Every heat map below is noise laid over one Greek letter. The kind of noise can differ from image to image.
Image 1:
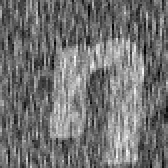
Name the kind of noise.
streaked along the columns
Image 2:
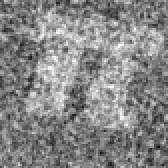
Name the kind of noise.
blotchy
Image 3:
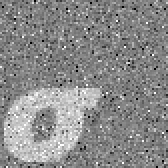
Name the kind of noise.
heavy tails
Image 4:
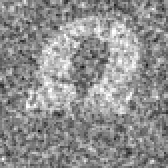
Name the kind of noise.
blotchy
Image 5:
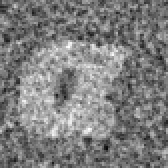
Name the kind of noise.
blotchy
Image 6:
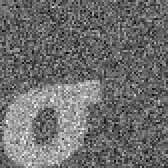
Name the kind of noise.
independent entries
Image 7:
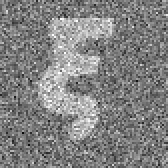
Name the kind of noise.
independent entries
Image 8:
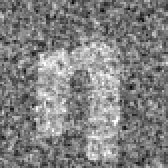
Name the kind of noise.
blotchy
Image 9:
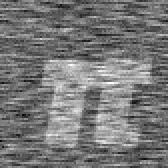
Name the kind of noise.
streaked along the rows
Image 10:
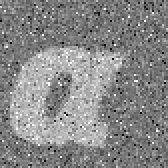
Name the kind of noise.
heavy tails
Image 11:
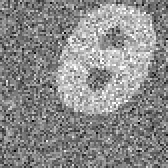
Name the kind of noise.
independent entries
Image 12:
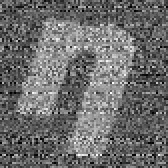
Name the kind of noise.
rows of uneven size
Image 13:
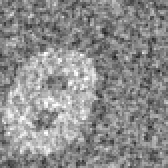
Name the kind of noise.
blotchy
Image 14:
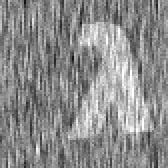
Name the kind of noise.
streaked along the columns
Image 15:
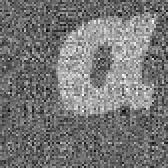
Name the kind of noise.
low rank plus noise
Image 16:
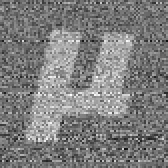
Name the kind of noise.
rows of uneven size
